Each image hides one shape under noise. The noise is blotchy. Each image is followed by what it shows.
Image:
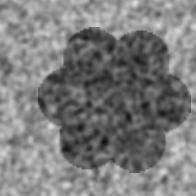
flower
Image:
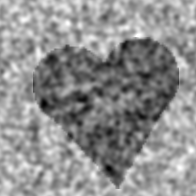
heart
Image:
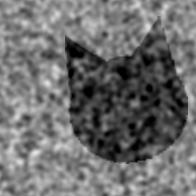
cat's head
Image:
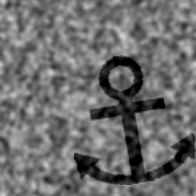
anchor
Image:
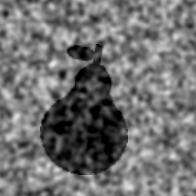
pear
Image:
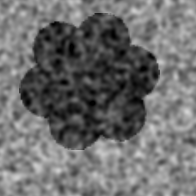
flower
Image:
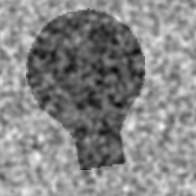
light bulb
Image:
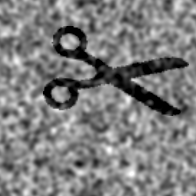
pair of scissors
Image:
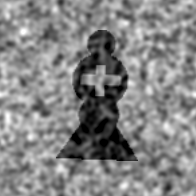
chess bishop
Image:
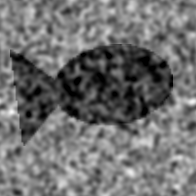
fish
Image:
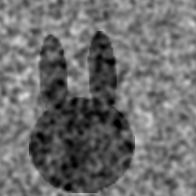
rabbit's head
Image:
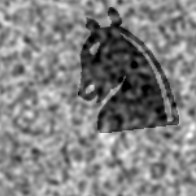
chess knight
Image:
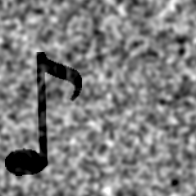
musical note
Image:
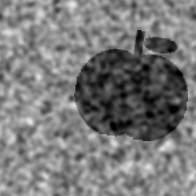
apple
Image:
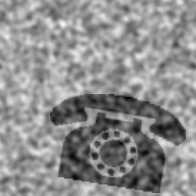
telephone
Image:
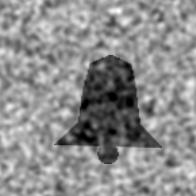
bell
